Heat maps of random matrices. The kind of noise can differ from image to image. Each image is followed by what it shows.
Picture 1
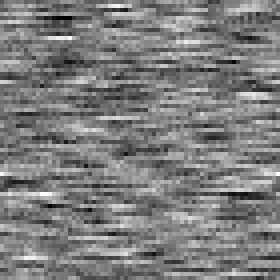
streaked along the rows
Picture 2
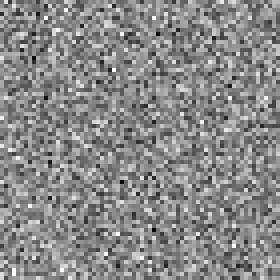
independent entries
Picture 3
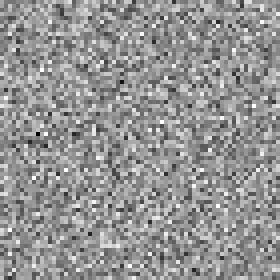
independent entries
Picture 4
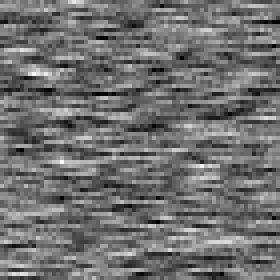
streaked along the rows
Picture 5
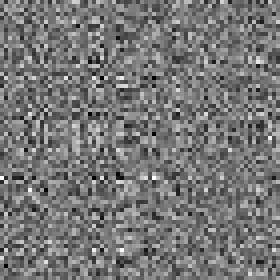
low rank plus noise
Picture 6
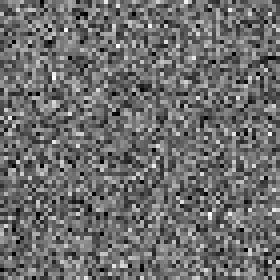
independent entries
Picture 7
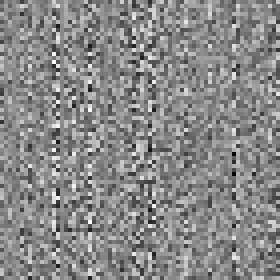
columns of uneven size
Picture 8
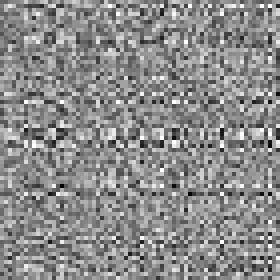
low rank plus noise
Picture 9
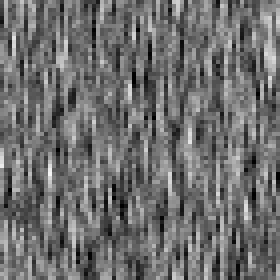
streaked along the columns
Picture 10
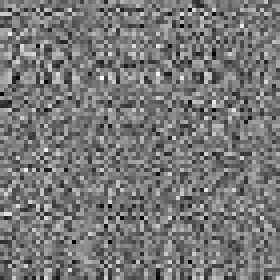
low rank plus noise
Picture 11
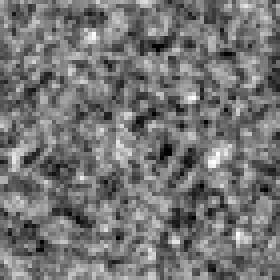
blotchy
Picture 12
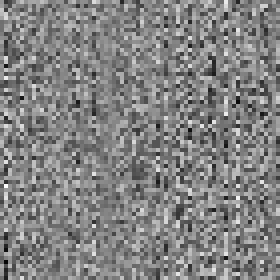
columns of uneven size
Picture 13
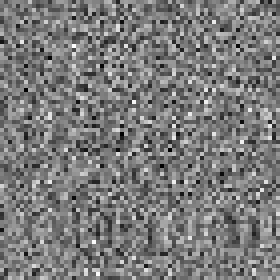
low rank plus noise
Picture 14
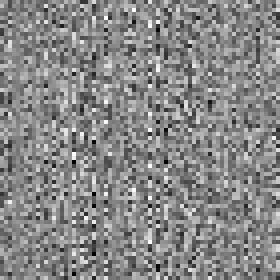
columns of uneven size
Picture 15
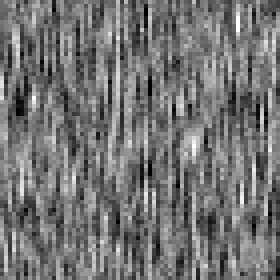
streaked along the columns
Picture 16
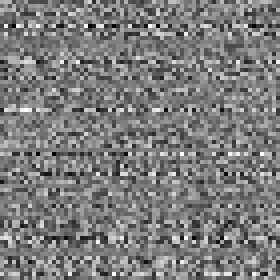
rows of uneven size
